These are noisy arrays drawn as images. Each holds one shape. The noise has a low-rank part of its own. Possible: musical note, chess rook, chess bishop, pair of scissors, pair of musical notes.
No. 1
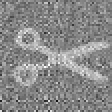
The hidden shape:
pair of scissors
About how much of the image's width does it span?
nearly all
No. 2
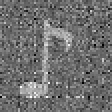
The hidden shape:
musical note
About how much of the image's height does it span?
two thirds
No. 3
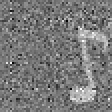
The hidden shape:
musical note
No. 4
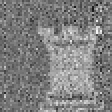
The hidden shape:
chess rook
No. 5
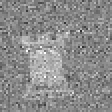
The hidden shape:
chess rook
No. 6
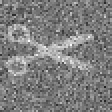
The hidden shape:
pair of scissors
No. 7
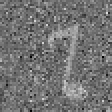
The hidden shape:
musical note
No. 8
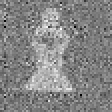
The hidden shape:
chess bishop
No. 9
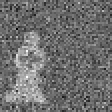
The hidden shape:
chess bishop
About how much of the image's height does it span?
two thirds
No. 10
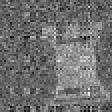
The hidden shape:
chess rook
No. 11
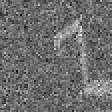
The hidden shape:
musical note
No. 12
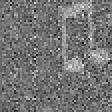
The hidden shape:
pair of musical notes
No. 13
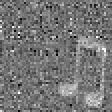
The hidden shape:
pair of musical notes
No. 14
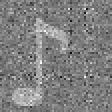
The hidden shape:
musical note
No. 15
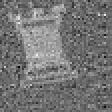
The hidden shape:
chess rook
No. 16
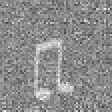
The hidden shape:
pair of musical notes
